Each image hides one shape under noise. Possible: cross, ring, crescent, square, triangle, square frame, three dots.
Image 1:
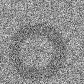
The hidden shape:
ring
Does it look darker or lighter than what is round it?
darker
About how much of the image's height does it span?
two thirds
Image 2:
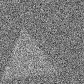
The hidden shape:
triangle
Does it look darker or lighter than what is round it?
lighter
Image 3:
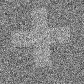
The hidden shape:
cross
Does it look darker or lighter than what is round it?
lighter
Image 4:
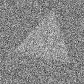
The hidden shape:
triangle
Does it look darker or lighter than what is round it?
lighter
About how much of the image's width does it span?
two thirds
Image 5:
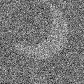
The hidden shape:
crescent
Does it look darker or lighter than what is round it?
lighter
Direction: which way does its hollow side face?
up and left
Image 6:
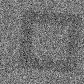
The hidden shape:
square frame
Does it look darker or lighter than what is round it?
darker
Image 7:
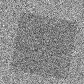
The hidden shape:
square
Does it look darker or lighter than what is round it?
darker
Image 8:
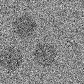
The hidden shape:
three dots
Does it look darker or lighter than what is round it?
darker
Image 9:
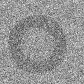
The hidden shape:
ring
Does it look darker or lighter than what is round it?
darker
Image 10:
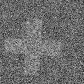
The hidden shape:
cross
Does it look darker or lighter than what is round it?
lighter
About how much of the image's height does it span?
two thirds
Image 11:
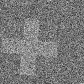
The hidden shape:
cross
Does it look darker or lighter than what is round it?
lighter
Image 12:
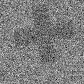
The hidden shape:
cross
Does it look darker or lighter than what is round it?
darker
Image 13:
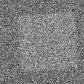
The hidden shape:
square
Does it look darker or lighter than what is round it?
lighter
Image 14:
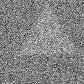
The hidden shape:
triangle
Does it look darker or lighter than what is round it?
lighter
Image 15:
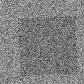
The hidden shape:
square
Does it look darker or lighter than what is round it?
darker
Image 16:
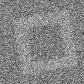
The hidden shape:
square frame
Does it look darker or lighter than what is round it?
lighter
